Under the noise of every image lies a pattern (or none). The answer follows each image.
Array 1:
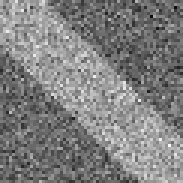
a diagonal band
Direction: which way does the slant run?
top left to bottom right
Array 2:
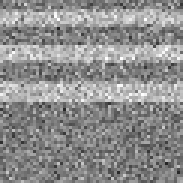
bands of rows
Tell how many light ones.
3
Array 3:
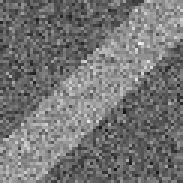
a diagonal band
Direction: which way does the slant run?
bottom left to top right
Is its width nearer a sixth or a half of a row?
a half
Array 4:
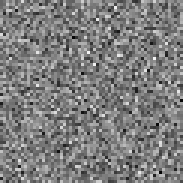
only noise
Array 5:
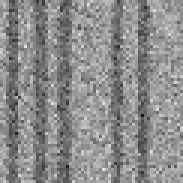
bands of columns
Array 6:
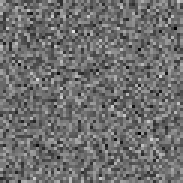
only noise
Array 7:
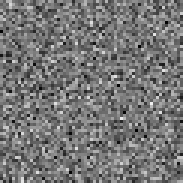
only noise
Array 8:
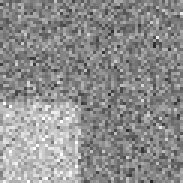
one block
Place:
bottom left
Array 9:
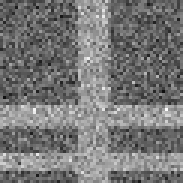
bands of rows crossing bands of columns
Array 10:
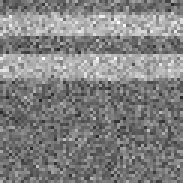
bands of rows
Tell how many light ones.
2
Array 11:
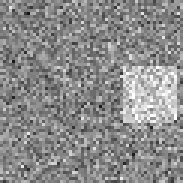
one block
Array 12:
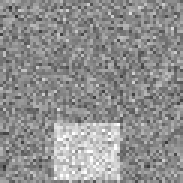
one block
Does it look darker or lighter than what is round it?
lighter
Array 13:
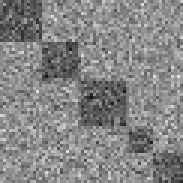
blocks along the diagonal
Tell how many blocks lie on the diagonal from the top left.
5
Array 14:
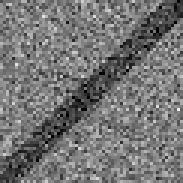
a diagonal band
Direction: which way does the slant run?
bottom left to top right
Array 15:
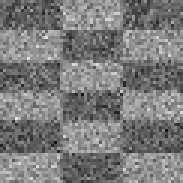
a checkerboard
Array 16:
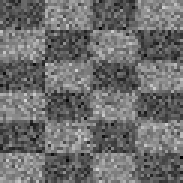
a checkerboard
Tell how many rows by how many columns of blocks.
6 by 4
